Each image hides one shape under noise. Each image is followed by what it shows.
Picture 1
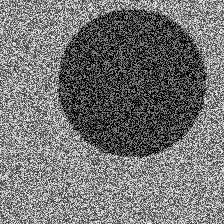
disc
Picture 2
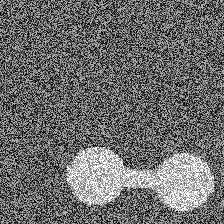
dumbbell
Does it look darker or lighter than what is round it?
lighter
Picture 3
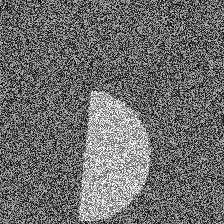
half disc
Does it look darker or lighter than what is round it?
lighter
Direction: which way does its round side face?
right
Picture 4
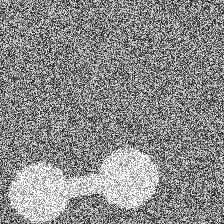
dumbbell
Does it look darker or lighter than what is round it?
lighter
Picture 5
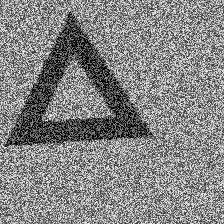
triangle frame
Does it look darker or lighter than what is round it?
darker
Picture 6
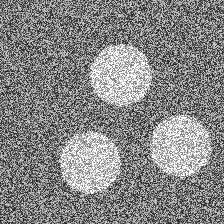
three dots
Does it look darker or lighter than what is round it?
lighter
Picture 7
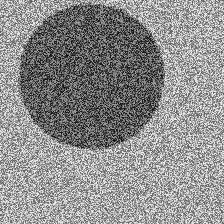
disc
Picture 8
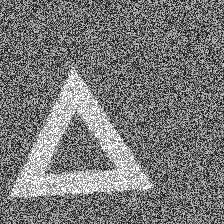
triangle frame
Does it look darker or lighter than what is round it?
lighter
